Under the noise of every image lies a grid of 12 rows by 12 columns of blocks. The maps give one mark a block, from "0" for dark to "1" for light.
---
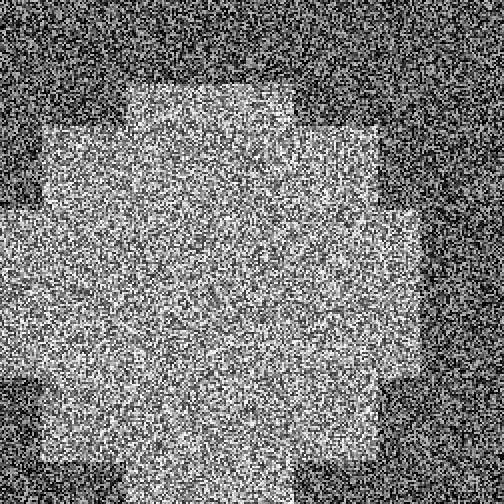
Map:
0 0 0 0 0 0 0 0 0 0 0 0
0 0 0 0 0 0 0 0 0 0 0 0
0 0 0 1 1 1 1 0 0 0 0 0
0 1 1 1 1 1 1 1 1 0 0 0
0 1 1 1 1 1 1 1 1 0 0 0
1 1 1 1 1 1 1 1 1 1 0 0
1 1 1 1 1 1 1 1 1 1 0 0
1 1 1 1 1 1 1 1 1 1 0 0
1 1 1 1 1 1 1 1 1 1 0 0
0 1 1 1 1 1 1 1 1 0 0 0
0 1 1 1 1 1 1 1 1 0 0 0
0 0 0 1 1 1 1 0 0 0 0 0
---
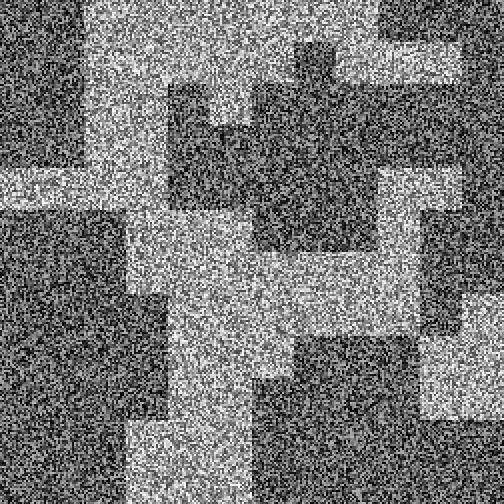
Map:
0 0 1 1 1 1 1 1 1 0 0 0
0 0 1 1 1 1 1 0 1 1 1 0
0 0 1 1 0 1 0 0 0 0 0 0
0 0 1 1 0 0 0 0 0 0 0 0
1 1 1 1 0 0 0 0 0 1 1 0
0 0 0 1 1 1 0 0 0 1 0 0
0 0 0 1 1 1 1 1 1 1 0 0
0 0 0 0 1 1 1 1 1 1 0 1
0 0 0 0 1 1 1 0 0 0 1 1
0 0 0 0 1 1 0 0 0 0 1 1
0 0 0 1 1 1 0 0 0 0 0 0
0 0 0 1 1 1 0 0 0 0 0 0
